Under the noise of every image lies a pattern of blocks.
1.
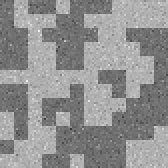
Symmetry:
no symmetry
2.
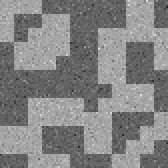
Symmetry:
mirrored about the diagonal from the top left
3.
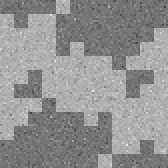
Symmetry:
the same after a half turn
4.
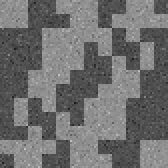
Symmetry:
the same after a half turn
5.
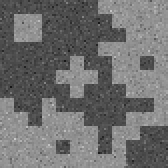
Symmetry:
mirrored about the diagonal from the top left
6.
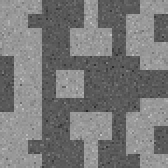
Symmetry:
top and bottom mirror each other
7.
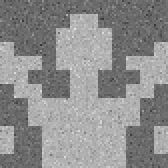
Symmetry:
left and right mirror each other
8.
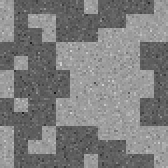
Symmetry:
top and bottom mirror each other
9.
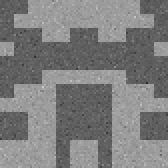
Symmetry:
left and right mirror each other
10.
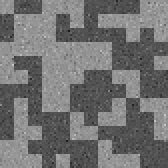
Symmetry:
mirrored about the diagonal from the top left
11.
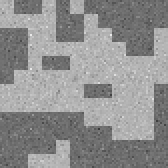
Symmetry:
no symmetry
